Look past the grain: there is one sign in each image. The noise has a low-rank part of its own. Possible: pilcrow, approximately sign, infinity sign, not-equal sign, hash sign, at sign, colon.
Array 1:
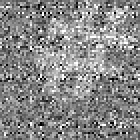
light hash sign
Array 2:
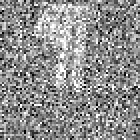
light pilcrow
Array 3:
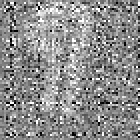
light pilcrow
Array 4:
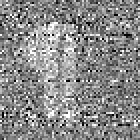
light pilcrow
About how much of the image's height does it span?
two thirds
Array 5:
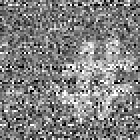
light hash sign
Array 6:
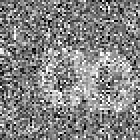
light infinity sign
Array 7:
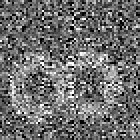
light infinity sign
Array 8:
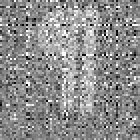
light pilcrow
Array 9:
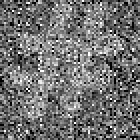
light hash sign
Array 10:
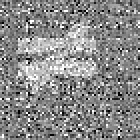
light not-equal sign
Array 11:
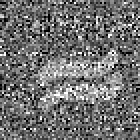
light approximately sign
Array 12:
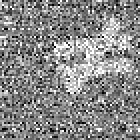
light not-equal sign
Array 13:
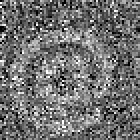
light at sign
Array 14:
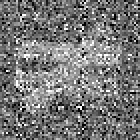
light not-equal sign
